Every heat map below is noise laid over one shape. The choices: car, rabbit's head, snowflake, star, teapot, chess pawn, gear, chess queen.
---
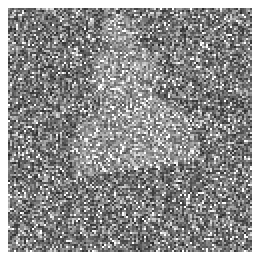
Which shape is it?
chess pawn
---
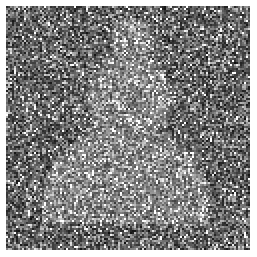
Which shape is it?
chess pawn
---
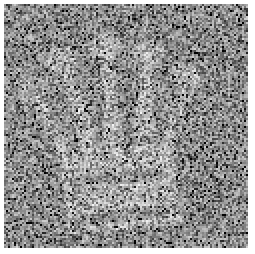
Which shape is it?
chess queen
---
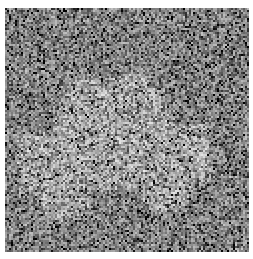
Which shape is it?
car
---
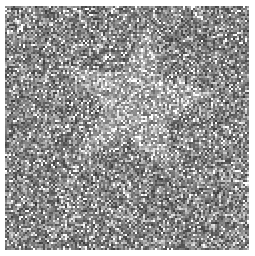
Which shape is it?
star
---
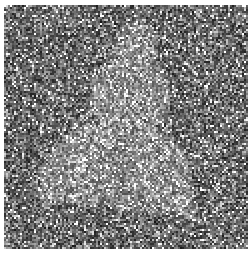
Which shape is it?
chess pawn
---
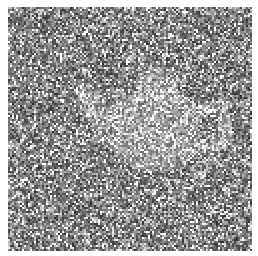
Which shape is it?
teapot
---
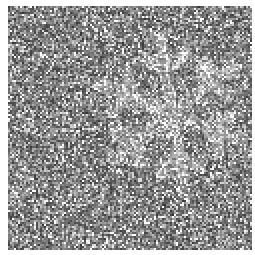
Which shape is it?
snowflake
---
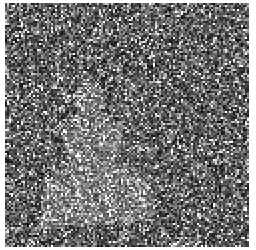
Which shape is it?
chess pawn
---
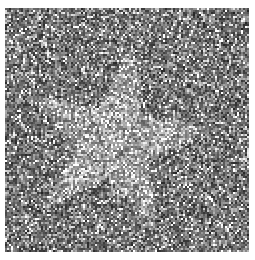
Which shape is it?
star
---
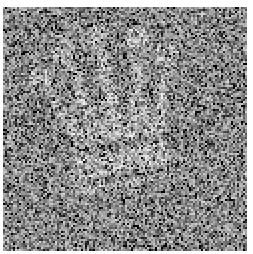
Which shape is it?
chess queen
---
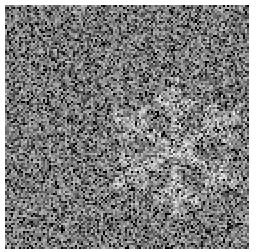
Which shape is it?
snowflake
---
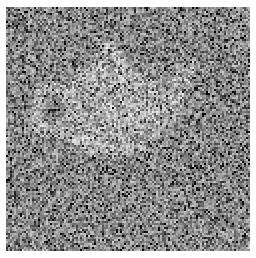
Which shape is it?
teapot
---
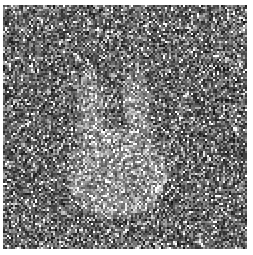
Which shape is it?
rabbit's head
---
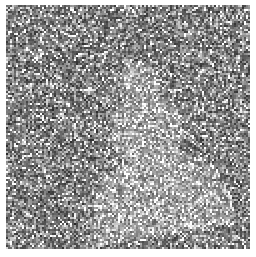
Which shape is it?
chess pawn
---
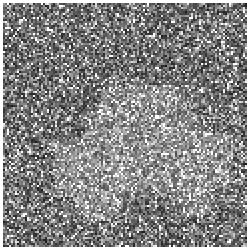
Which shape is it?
car
